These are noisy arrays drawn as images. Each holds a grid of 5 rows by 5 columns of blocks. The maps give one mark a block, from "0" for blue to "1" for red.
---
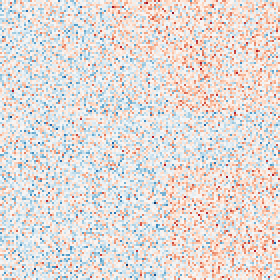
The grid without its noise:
0 0 1 1 1
0 0 0 1 1
0 0 0 0 0
0 0 0 1 1
0 0 0 1 1
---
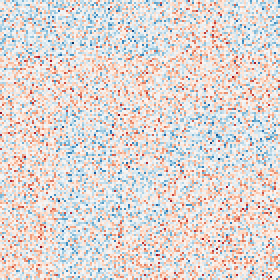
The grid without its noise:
0 0 0 1 0
1 1 1 1 1
1 0 1 0 0
1 0 0 1 1
1 0 1 1 1
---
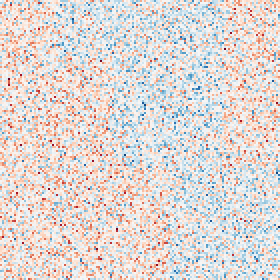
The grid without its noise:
1 0 0 0 1
1 1 0 0 1
1 1 0 0 1
1 1 1 0 0
1 1 1 0 0
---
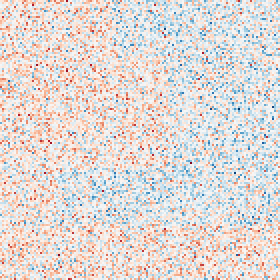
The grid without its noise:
1 1 0 0 0
1 1 1 0 0
1 1 1 0 0
1 0 0 0 0
1 1 1 1 1
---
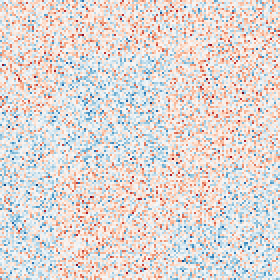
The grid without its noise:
1 1 1 1 1
1 0 0 1 1
0 0 0 1 1
0 1 1 1 0
0 1 1 0 0
